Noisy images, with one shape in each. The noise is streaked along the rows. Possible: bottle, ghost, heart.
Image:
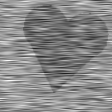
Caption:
dark heart
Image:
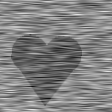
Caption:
dark heart
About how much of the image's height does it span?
two thirds
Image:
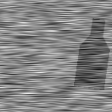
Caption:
dark bottle
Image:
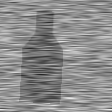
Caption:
dark bottle
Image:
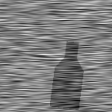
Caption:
dark bottle
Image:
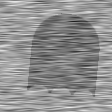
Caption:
dark ghost
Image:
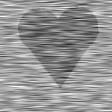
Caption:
dark heart
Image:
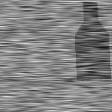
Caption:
dark bottle
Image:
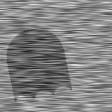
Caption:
dark ghost
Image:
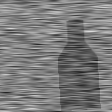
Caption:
dark bottle
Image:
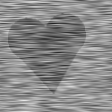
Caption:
dark heart
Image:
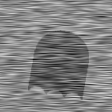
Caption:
dark ghost
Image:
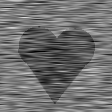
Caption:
dark heart
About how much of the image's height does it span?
two thirds
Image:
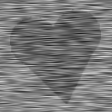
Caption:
dark heart
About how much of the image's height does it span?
nearly all
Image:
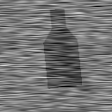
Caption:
dark bottle
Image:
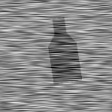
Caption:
dark bottle
